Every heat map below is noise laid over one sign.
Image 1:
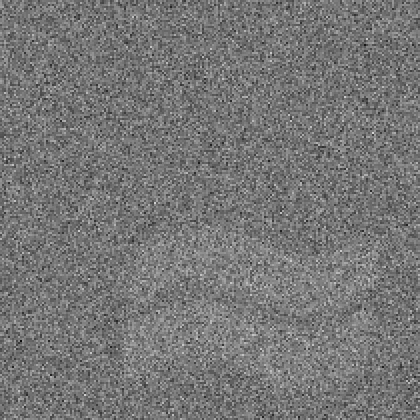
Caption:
light approximately sign
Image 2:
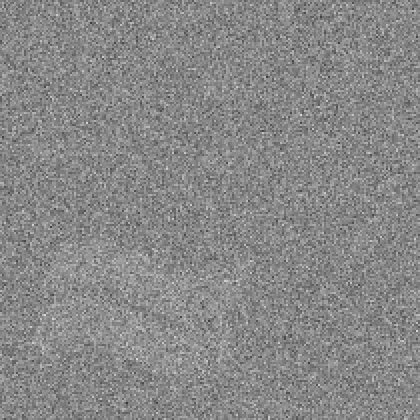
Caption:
light approximately sign
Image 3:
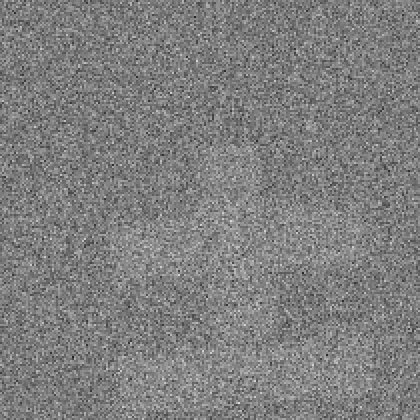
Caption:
light plus-minus sign
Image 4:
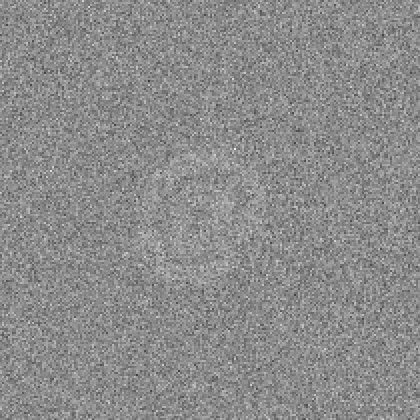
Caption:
light at sign, centre
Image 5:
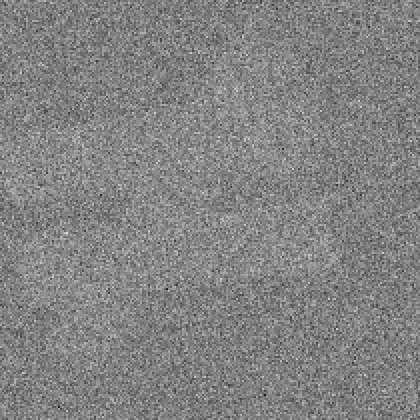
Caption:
light not-equal sign
